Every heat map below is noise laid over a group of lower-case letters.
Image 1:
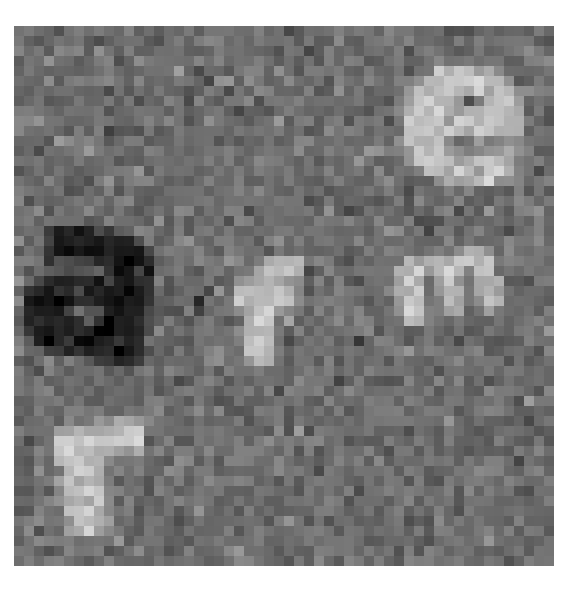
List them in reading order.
top right: light e; middle left: dark a; centre: light f; middle right: light m; bottom left: light r
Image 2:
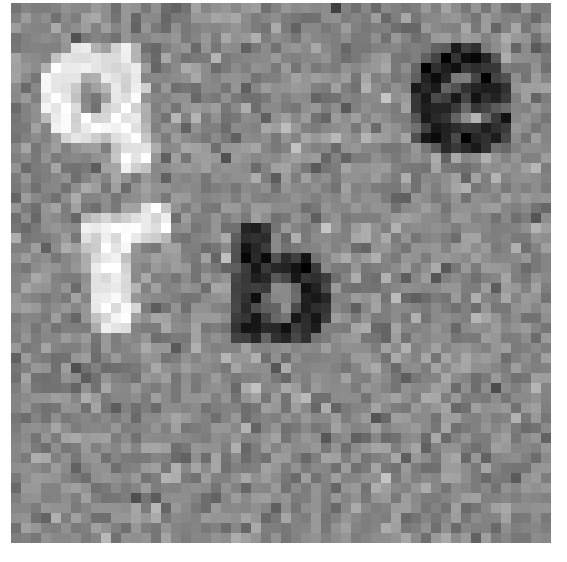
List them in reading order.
top left: light q; top right: dark e; middle left: light r; centre: dark b
